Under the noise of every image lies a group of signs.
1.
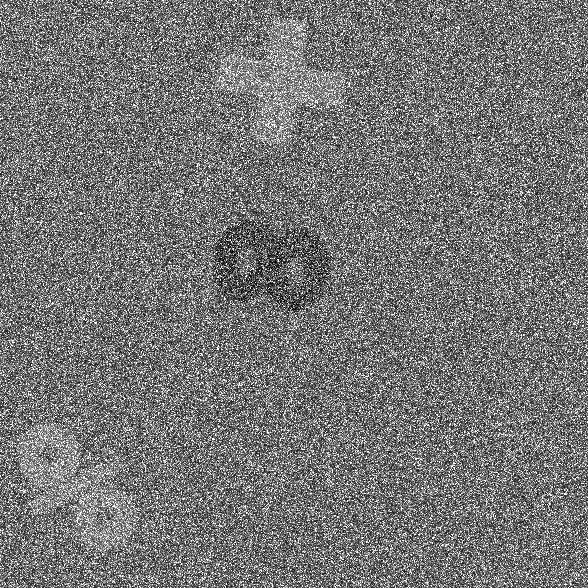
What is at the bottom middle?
nothing
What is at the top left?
nothing
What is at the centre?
infinity sign
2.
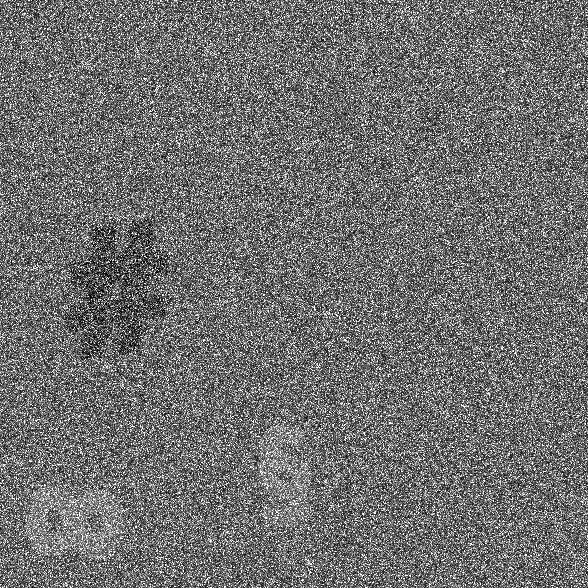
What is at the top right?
nothing
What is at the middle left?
hash sign
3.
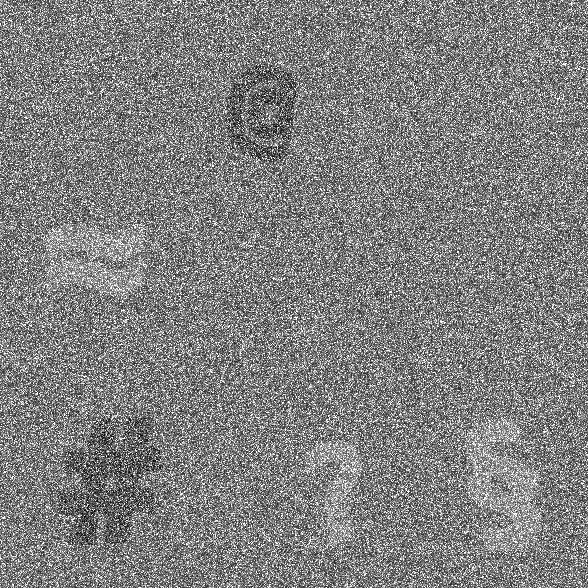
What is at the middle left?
approximately sign
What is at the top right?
nothing
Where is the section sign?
bottom right
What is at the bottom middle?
question mark
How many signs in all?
5
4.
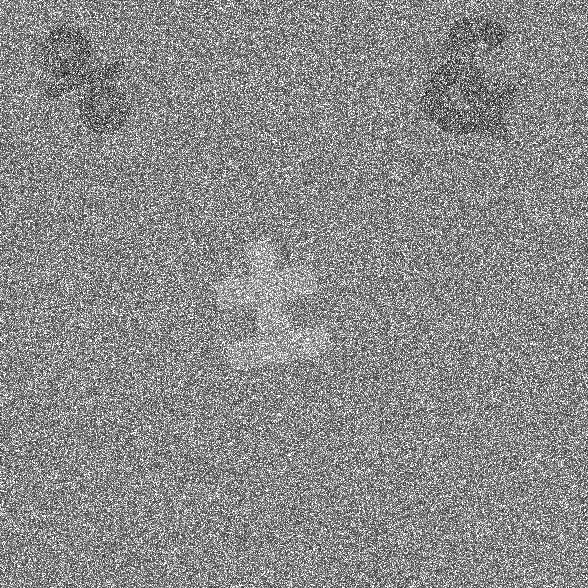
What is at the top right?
ampersand
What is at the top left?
percent sign
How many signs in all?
3
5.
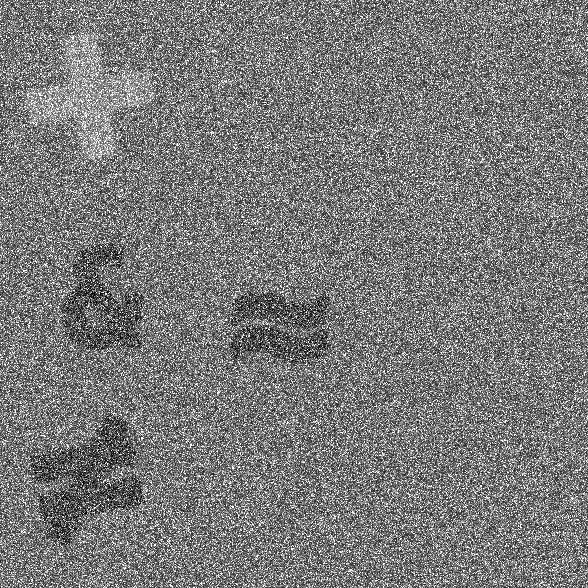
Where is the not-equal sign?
bottom left
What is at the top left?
plus sign
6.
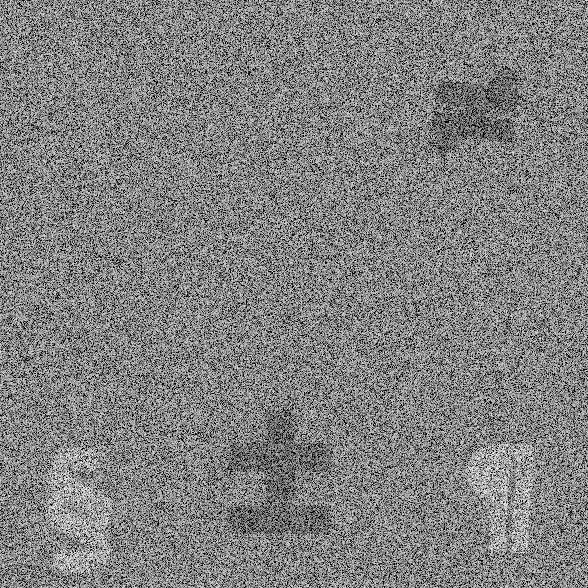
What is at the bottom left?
section sign
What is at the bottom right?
pilcrow
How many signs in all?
4
